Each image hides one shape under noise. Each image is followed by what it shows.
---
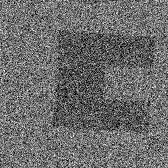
square with a notch
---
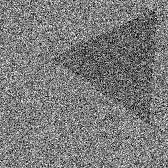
triangle
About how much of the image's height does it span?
two thirds
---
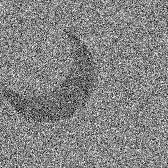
crescent
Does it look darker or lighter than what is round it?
darker
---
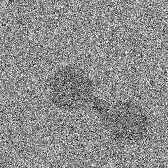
dumbbell
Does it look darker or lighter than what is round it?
darker
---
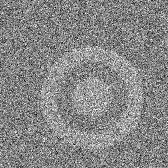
bullseye
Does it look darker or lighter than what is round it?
lighter
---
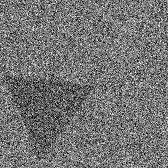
triangle
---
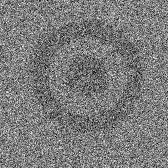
bullseye
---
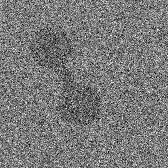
dumbbell
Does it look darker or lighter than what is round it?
darker
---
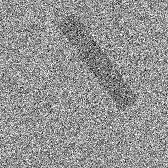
bar
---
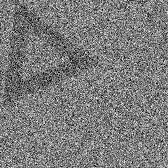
triangle frame
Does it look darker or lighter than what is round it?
darker
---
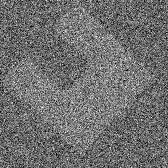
square with a notch
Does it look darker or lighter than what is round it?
lighter
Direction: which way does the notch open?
up and left
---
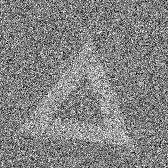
triangle frame
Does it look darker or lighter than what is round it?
lighter
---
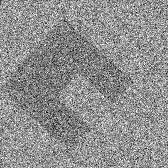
square with a notch
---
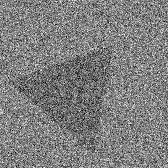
triangle
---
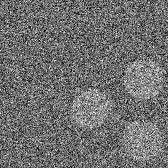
three dots
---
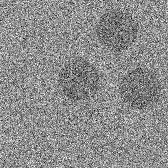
three dots
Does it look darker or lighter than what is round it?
darker
